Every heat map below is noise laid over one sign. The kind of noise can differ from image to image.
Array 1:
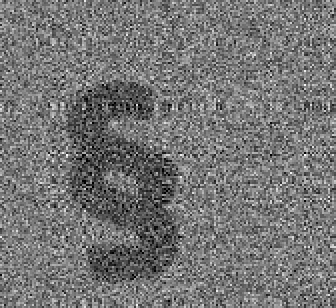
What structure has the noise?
low rank plus noise
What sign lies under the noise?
section sign
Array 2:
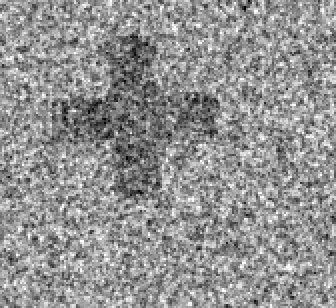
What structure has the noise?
blotchy
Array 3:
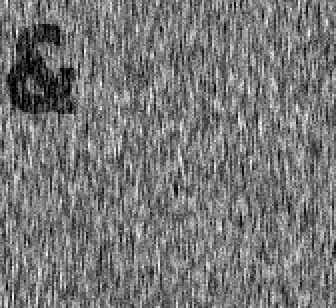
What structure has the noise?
streaked along the columns
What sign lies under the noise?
ampersand
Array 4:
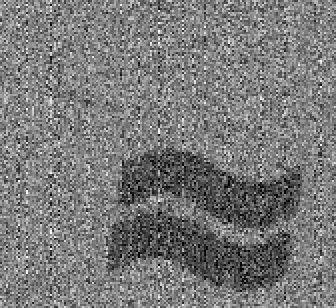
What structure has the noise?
columns of uneven size
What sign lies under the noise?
approximately sign
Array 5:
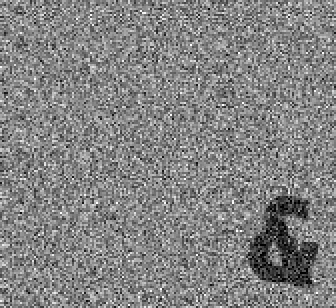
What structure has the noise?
low rank plus noise
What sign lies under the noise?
ampersand
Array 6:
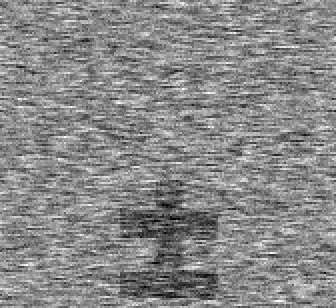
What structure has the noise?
streaked along the rows
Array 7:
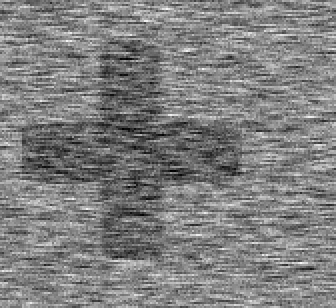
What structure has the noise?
streaked along the rows
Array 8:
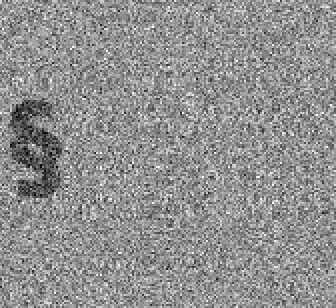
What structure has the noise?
low rank plus noise
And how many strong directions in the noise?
five to eight
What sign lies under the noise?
section sign
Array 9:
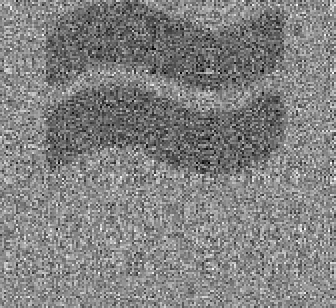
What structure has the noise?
low rank plus noise
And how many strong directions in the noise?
three or four
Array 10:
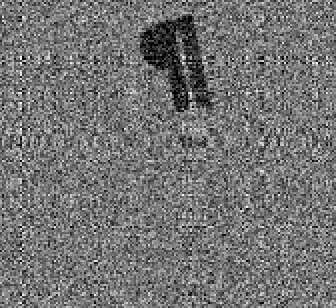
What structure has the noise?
low rank plus noise
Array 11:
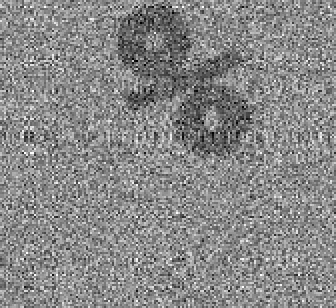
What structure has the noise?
low rank plus noise
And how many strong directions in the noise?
two
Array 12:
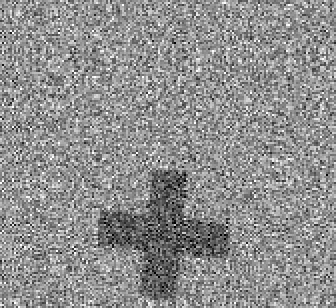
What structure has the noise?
low rank plus noise
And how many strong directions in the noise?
two
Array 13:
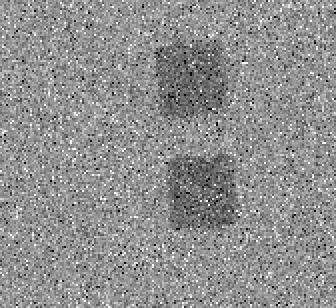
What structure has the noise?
heavy tails
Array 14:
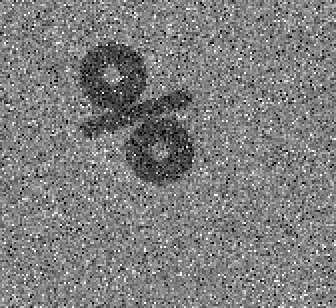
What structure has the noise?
heavy tails
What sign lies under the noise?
percent sign
